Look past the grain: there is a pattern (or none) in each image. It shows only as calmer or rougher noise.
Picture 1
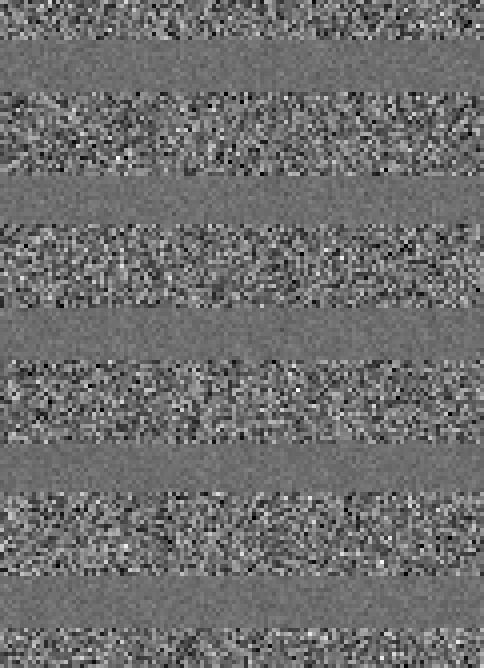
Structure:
horizontal stripes
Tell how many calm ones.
5
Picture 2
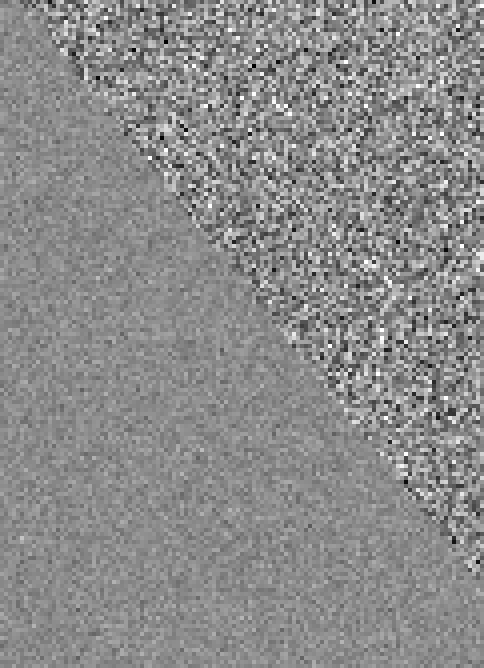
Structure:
a sharp edge
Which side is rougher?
top right
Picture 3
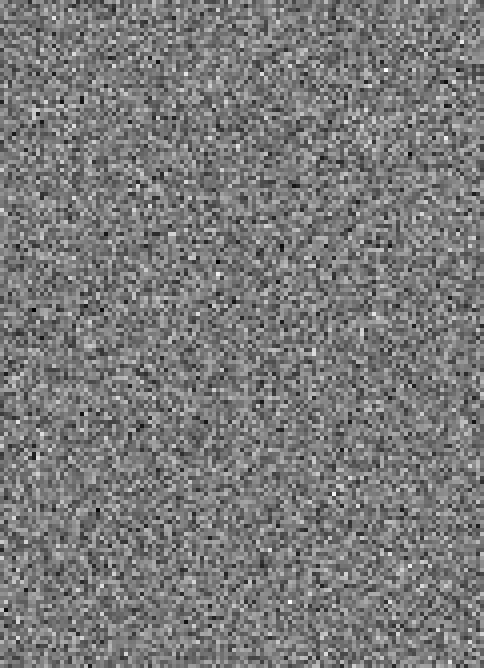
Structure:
only noise
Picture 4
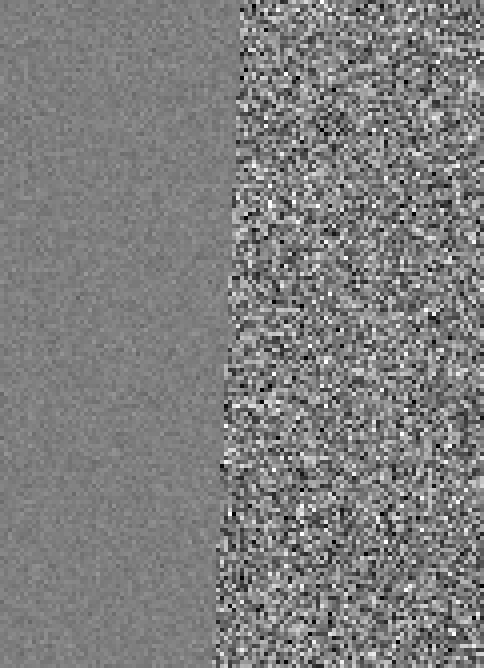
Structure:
a sharp edge
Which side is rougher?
right
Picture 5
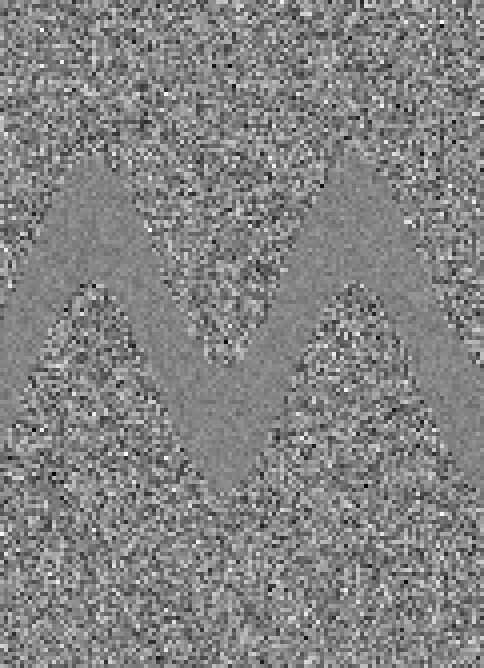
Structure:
a wavy band
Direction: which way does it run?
left to right
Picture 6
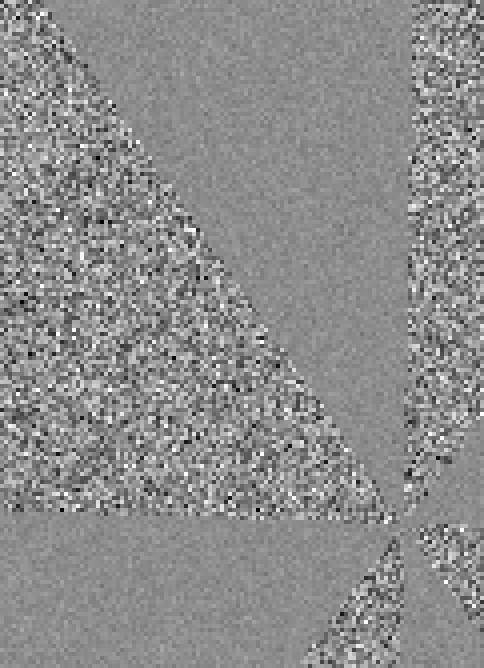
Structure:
spokes from one point
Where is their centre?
bottom right
